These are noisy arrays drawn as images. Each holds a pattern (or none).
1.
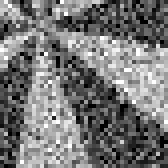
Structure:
spokes from one point
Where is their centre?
top left
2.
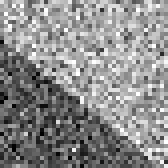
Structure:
a sharp edge
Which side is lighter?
top right
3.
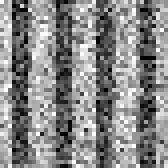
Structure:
vertical stripes
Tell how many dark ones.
4
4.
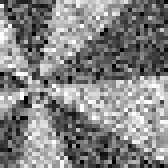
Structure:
spokes from one point
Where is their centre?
middle left
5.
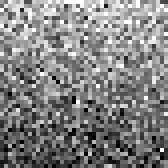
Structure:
a smooth slope
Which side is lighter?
top
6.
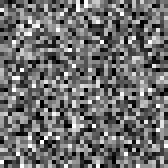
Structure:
only noise
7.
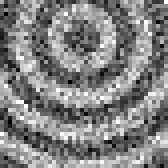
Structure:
rings round one point
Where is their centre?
top middle
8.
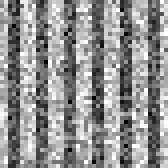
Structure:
vertical stripes
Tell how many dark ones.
6
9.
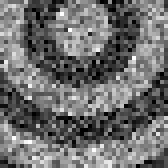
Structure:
rings round one point
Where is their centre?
top middle
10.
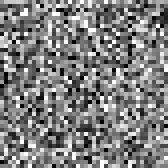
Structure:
only noise
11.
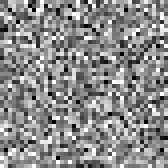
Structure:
only noise
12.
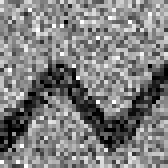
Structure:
a wavy band
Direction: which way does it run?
left to right
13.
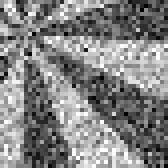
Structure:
spokes from one point
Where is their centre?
top left
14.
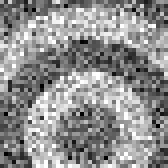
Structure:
rings round one point
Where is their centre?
bottom middle
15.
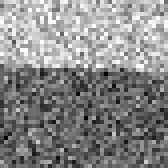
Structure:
a sharp edge
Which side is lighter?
top
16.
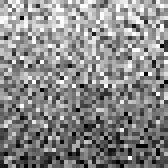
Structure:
a smooth slope
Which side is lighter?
top
